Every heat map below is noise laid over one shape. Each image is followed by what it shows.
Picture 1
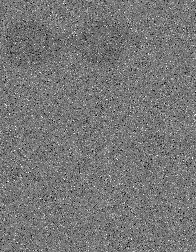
dark dumbbell
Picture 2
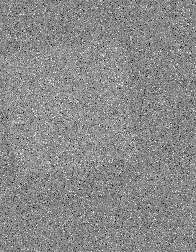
light square
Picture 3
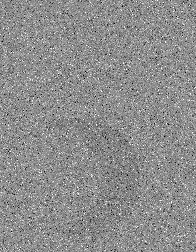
dark crescent
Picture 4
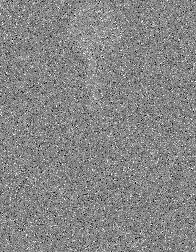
light lollipop, top middle
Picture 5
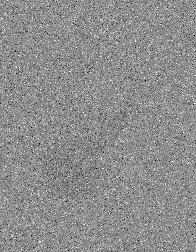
dark lollipop
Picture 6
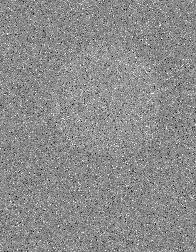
light disc
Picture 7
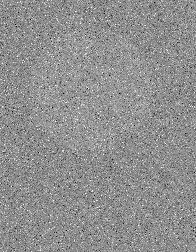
light disc
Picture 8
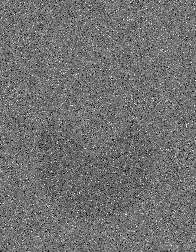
dark disc with a wedge cut out
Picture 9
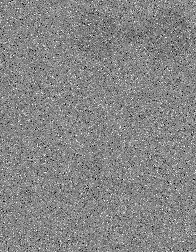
dark dumbbell
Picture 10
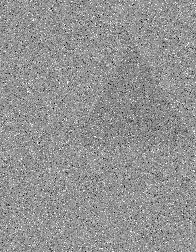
dark triangle
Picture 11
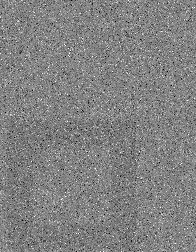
dark square frame
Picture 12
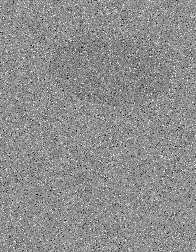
dark ellipse
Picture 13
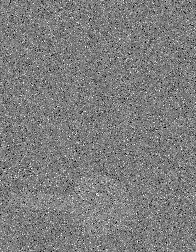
light lollipop
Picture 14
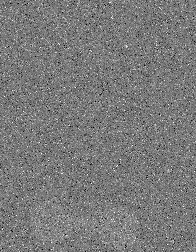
light dumbbell
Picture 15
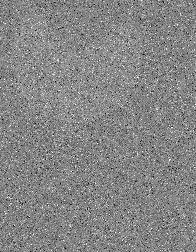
light disc with a wedge cut out
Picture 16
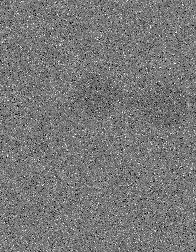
dark dumbbell
